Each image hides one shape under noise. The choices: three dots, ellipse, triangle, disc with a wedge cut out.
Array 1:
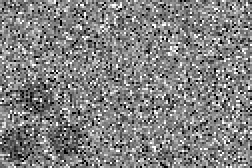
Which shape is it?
three dots
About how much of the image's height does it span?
half
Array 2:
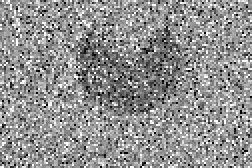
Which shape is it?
disc with a wedge cut out
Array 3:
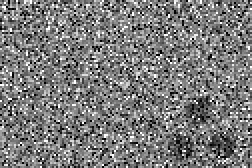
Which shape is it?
three dots
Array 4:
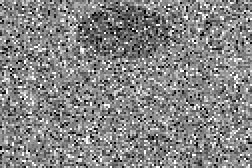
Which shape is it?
ellipse
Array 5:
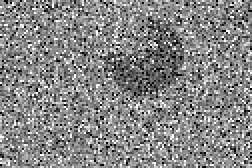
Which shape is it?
disc with a wedge cut out
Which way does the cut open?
up and left
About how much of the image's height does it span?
half
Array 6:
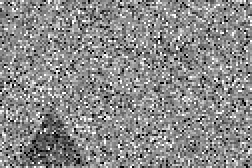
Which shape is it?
triangle
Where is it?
bottom left
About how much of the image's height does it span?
a third
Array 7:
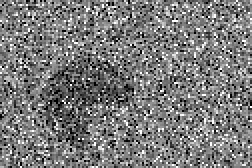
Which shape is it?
disc with a wedge cut out
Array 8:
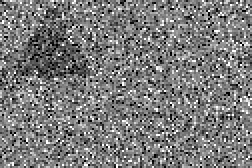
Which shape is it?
triangle
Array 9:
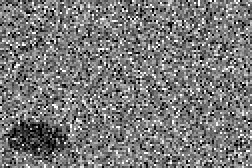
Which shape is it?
ellipse
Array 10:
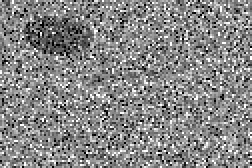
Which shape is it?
ellipse
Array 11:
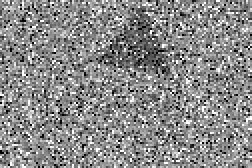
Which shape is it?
triangle
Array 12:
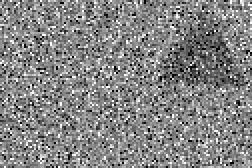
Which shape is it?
triangle
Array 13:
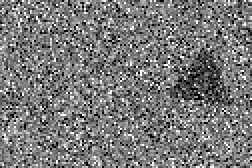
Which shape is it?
triangle
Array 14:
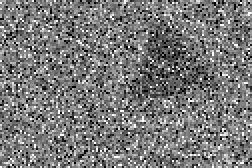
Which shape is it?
triangle
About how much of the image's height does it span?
half
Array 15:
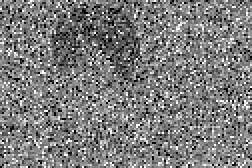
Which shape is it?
disc with a wedge cut out
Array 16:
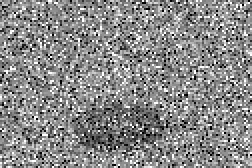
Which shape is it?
ellipse
